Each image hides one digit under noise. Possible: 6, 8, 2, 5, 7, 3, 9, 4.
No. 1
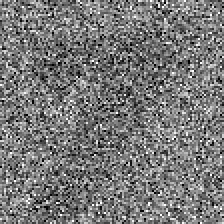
7
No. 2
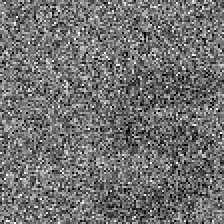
5
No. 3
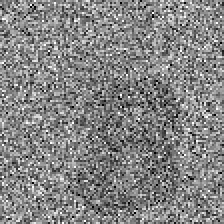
8
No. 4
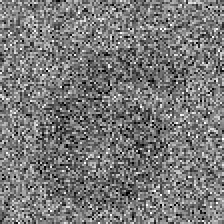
6
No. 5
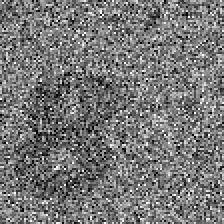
8
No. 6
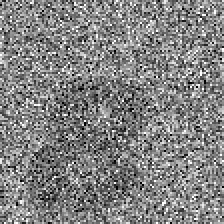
8
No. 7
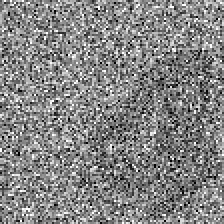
4
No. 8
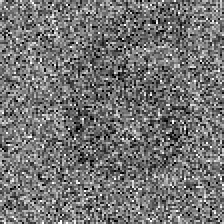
6
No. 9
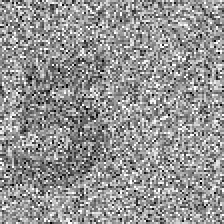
5
